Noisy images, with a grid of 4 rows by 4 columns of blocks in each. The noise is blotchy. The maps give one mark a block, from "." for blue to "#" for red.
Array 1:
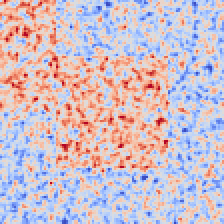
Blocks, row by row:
#...
###.
.##.
....
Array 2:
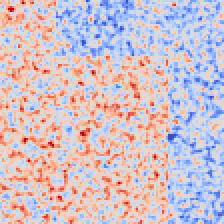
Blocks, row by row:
#...
###.
###.
###.
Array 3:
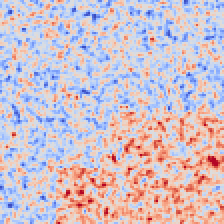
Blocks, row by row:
....
....
..##
.###
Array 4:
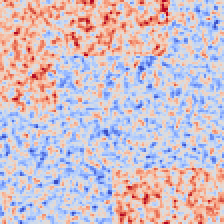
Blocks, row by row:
###.
#...
....
..##
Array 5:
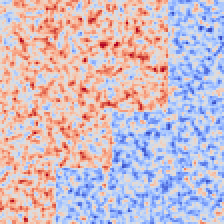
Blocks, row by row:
###.
###.
##..
#...
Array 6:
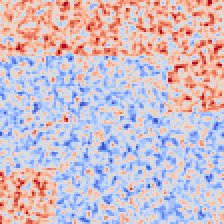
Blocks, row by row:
####
...#
....
#...
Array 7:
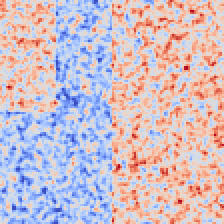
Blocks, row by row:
#.##
#.##
..##
..##
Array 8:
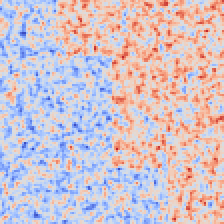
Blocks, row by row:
.###
..##
..##
...#
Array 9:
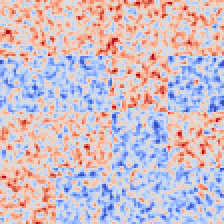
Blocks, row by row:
####
..#.
##.#
#...
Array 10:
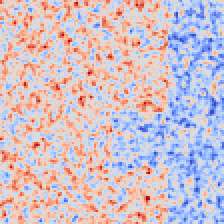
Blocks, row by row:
###.
###.
##..
###.
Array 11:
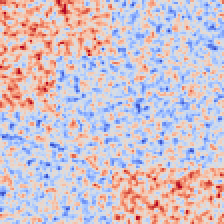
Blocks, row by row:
##..
#...
....
..##
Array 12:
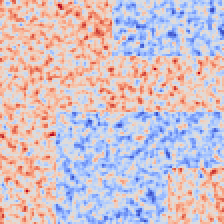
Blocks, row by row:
##..
####
#...
#..#
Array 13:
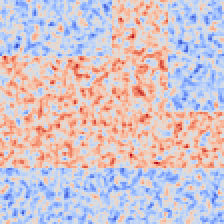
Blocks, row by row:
..#.
###.
####
....
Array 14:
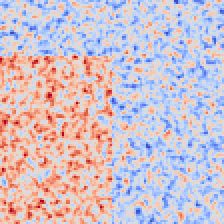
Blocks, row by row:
....
##..
##..
##..
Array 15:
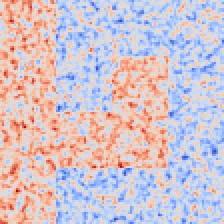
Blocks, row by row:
#...
#.#.
###.
#...
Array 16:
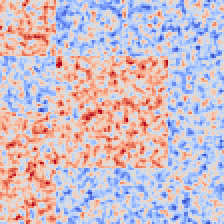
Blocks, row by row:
#...
.##.
###.
#...
